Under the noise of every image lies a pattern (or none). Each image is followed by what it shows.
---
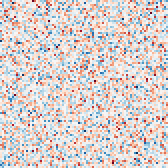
only noise
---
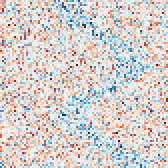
a wavy band
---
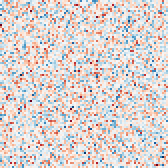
only noise
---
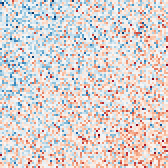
a smooth slope
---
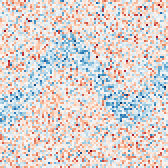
a wavy band
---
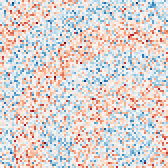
rings round one point
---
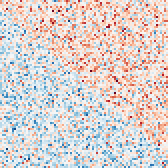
a sharp edge
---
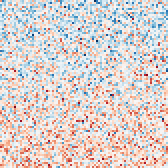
a smooth slope
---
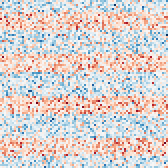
horizontal stripes
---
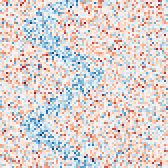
a wavy band
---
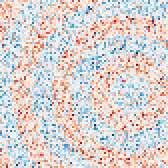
rings round one point
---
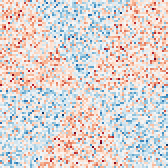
spokes from one point
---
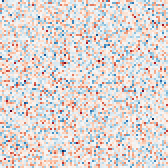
only noise
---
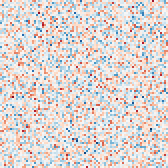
only noise
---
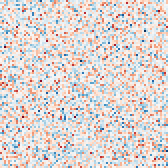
only noise
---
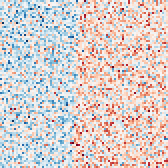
a sharp edge
